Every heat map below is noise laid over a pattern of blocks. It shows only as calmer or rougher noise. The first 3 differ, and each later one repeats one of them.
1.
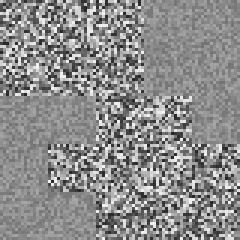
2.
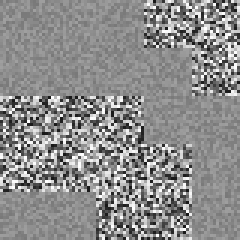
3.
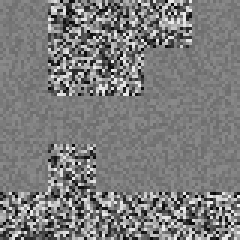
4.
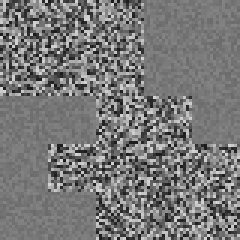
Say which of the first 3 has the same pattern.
1
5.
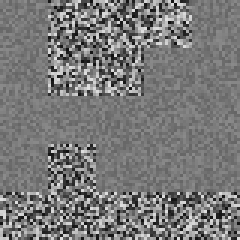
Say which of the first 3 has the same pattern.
3
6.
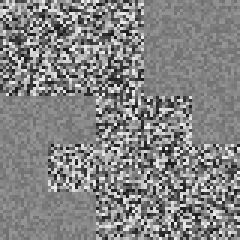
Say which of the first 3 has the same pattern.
1
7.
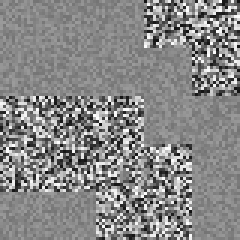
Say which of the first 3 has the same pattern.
2
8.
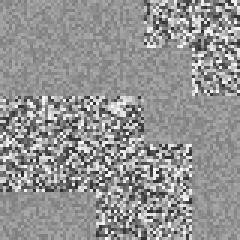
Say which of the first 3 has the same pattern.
2
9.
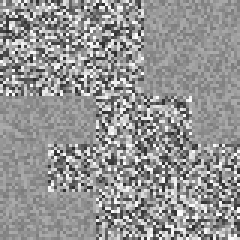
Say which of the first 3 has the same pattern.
1
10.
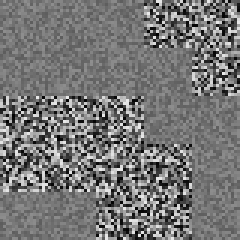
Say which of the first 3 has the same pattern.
2
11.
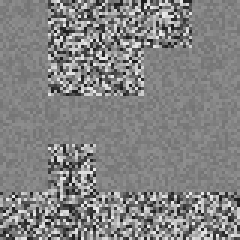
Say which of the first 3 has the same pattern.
3
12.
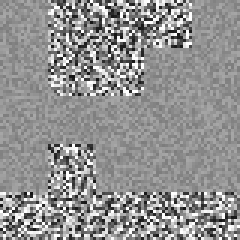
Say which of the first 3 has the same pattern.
3
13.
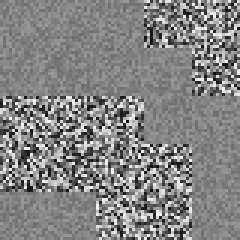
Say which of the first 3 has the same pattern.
2
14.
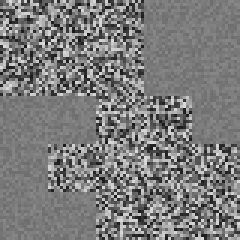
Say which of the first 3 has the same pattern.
1
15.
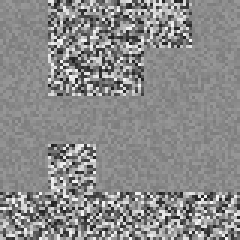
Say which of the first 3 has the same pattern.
3
